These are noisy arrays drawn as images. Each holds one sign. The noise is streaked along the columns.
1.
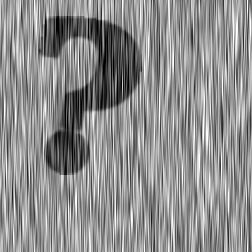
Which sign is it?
question mark
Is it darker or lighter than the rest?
darker
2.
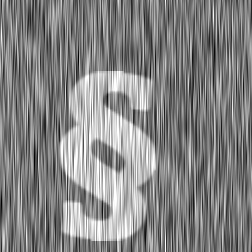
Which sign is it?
section sign
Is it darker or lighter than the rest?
lighter
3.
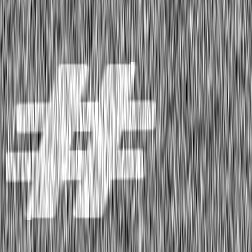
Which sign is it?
hash sign
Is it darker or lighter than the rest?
lighter
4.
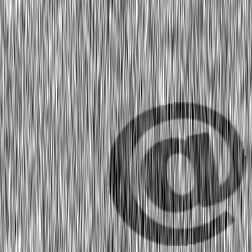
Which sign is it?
at sign
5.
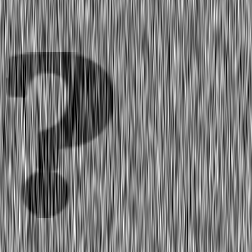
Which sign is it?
question mark
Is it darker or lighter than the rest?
darker
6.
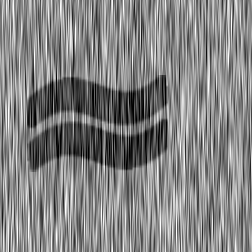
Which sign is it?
approximately sign
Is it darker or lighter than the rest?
darker
